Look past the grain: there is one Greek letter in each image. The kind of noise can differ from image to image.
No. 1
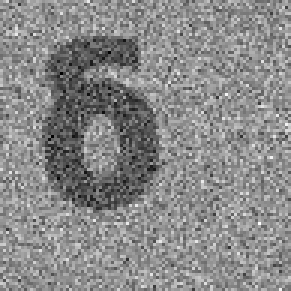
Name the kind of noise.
independent entries
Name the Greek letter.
delta
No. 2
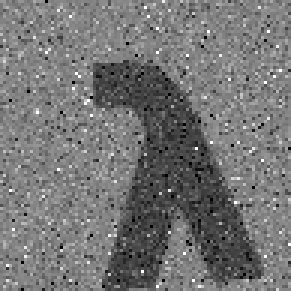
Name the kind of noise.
heavy tails
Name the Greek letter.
lambda
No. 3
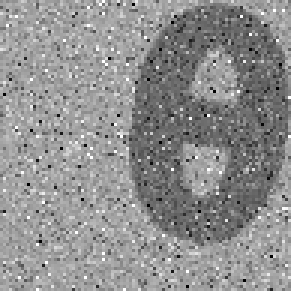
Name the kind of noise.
heavy tails
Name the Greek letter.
theta
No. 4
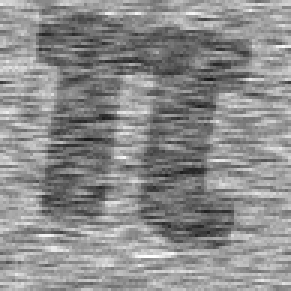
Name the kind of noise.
streaked along the rows
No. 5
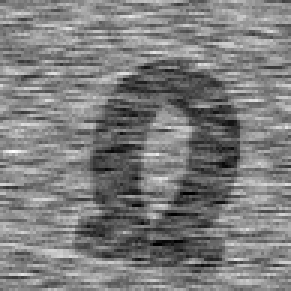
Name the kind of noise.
streaked along the rows
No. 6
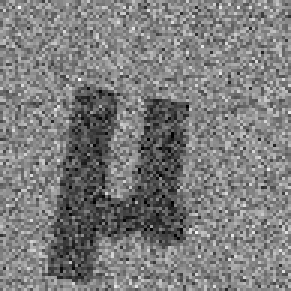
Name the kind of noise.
independent entries
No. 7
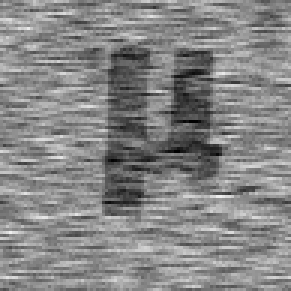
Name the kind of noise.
streaked along the rows
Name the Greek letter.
mu
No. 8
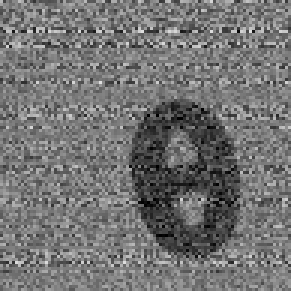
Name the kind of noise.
rows of uneven size
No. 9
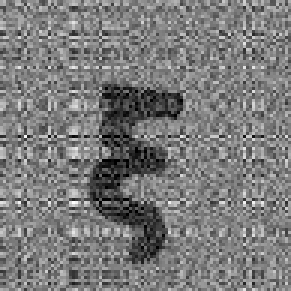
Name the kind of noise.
low rank plus noise
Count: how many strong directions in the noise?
one
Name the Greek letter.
xi
